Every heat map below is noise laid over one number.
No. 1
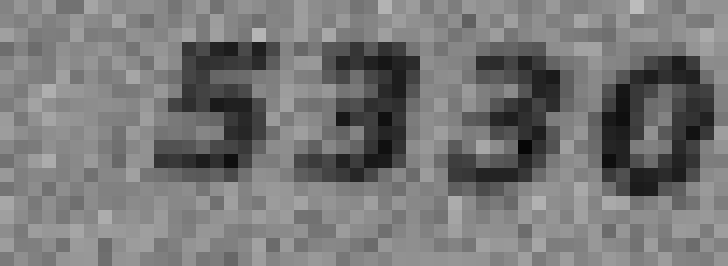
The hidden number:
5330
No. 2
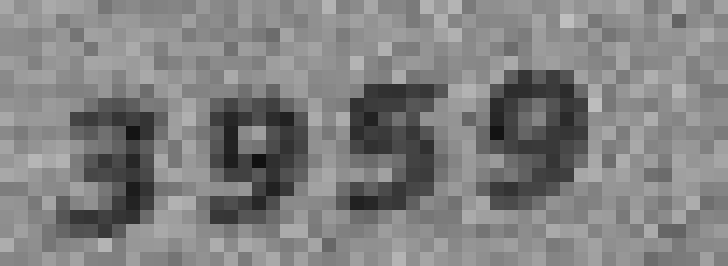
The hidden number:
3959
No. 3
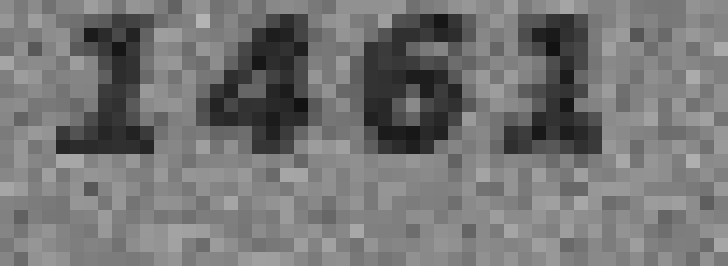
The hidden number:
1461
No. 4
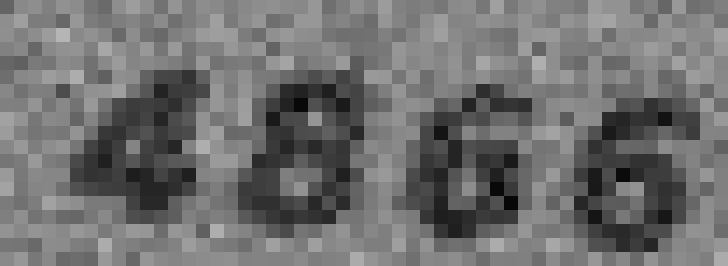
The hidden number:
4866
